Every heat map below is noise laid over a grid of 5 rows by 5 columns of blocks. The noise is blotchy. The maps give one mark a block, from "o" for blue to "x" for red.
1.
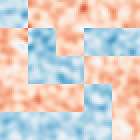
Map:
o x x x x
x o x o o
x o o x x
x x x o x
o o o o x
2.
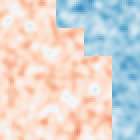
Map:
x x o o o
x x x o o
x x x x o
x x x x o
x x x x o
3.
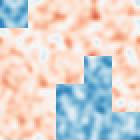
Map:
o x x x x
x x x x x
x x x o x
x x o o x
x x o o o
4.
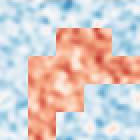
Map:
o o o o o
o o x x o
o x x x x
o x x o o
o x o o o
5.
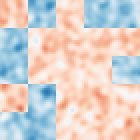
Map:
x o x o o
o x x x x
o x x x o
x o x x x
o o x x x
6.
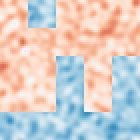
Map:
x o x x x
x x x x x
x x o x o
x x o x o
o o o o o
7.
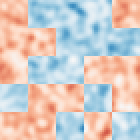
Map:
x o o o x
x x o o o
x o o x x
o x x o x
x x o x o
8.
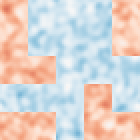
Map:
x o o o x
x o o o x
x x o o o
o o o x o
x x o x x
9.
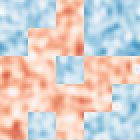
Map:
o o x o o
o x x o o
x x o x x
x x x x o
x o x o o
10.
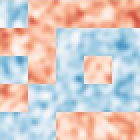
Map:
o x x x x
x x o o o
o x o x o
x o o o o
o o x x x
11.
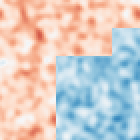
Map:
x x x x x
x x x x o
x x o o o
x x o o o
x x o o o
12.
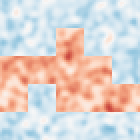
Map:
o o o o o
o o x o o
x x x x o
x o x x x
o o o o o
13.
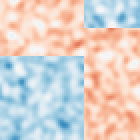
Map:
x x x o o
x x x x x
o o o x x
o o o x x
o o o x x
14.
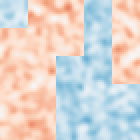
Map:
o x x o x
x x x o x
x x o o x
x x o o o
x x o o o
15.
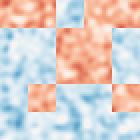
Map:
x x o x x
o o x x o
o o x x o
o x o o x
o o o o o
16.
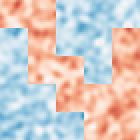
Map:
x x o o o
o x o o x
o x x o x
o o x x x
o o o x x
